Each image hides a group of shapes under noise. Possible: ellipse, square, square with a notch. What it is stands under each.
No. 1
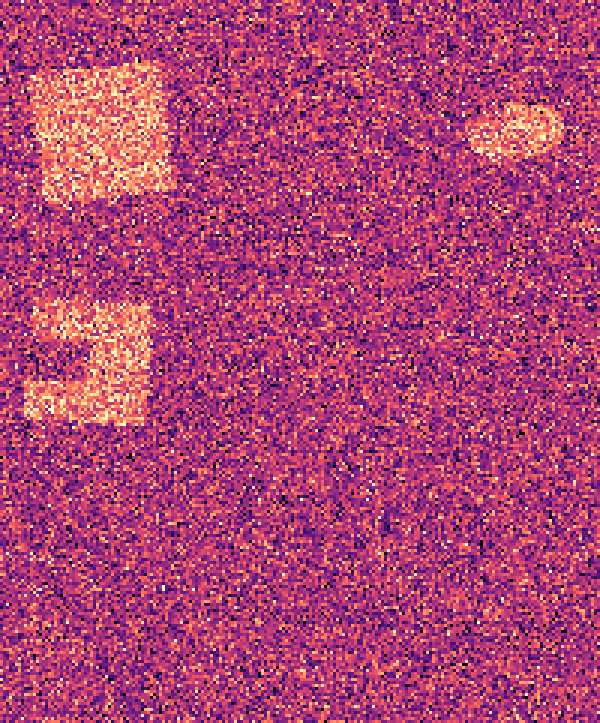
top left: square; top right: ellipse; middle left: square with a notch
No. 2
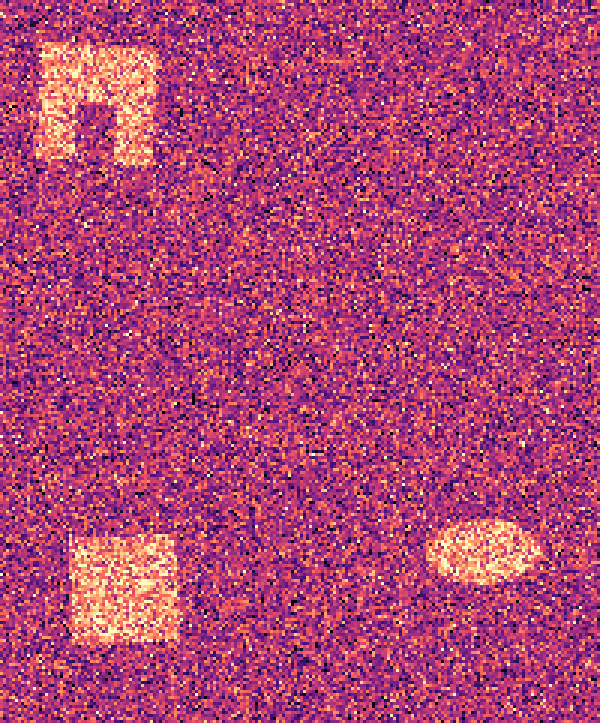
top left: square with a notch; bottom left: square; bottom right: ellipse
